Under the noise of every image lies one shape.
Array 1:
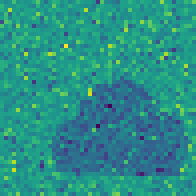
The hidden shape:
cloud
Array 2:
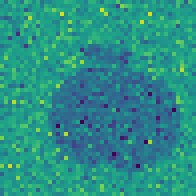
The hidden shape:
apple
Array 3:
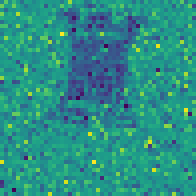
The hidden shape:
chess rook
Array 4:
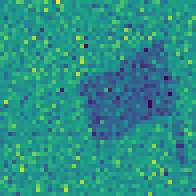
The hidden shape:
flag
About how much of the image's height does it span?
two thirds
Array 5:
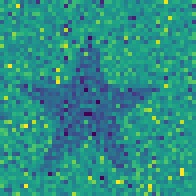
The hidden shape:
star
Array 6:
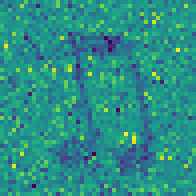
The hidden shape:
pair of musical notes
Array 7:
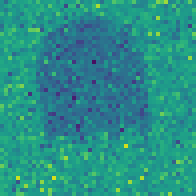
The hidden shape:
ghost
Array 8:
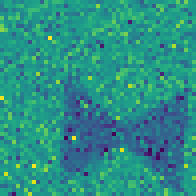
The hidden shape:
bow tie
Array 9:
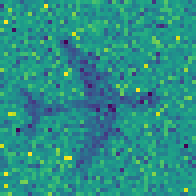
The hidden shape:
airplane
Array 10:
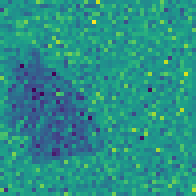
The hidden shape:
chess knight
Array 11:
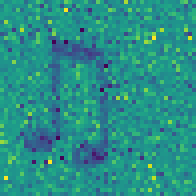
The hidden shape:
pair of musical notes
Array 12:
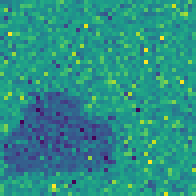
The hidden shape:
cloud
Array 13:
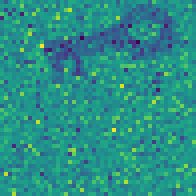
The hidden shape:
key
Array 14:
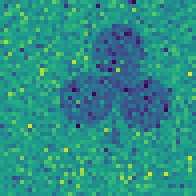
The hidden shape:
club
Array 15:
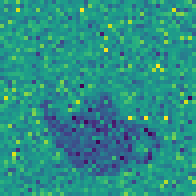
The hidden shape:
teapot
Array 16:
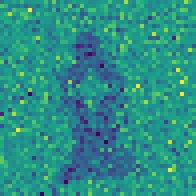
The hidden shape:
chess bishop
